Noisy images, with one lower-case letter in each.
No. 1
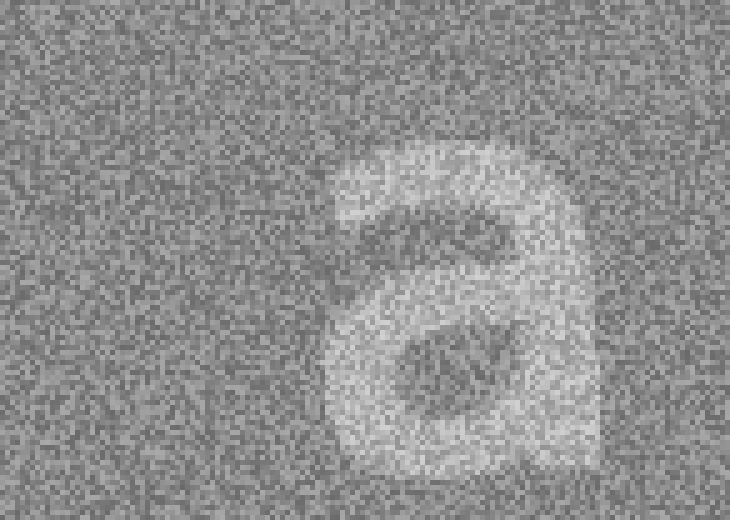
light a
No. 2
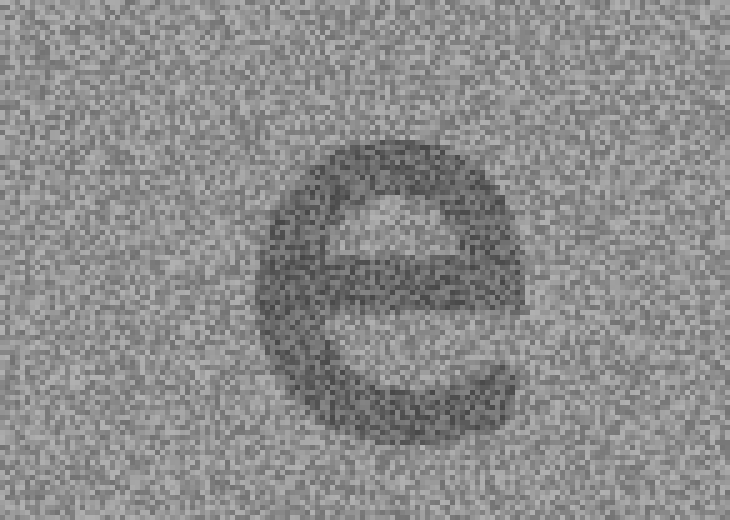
dark e
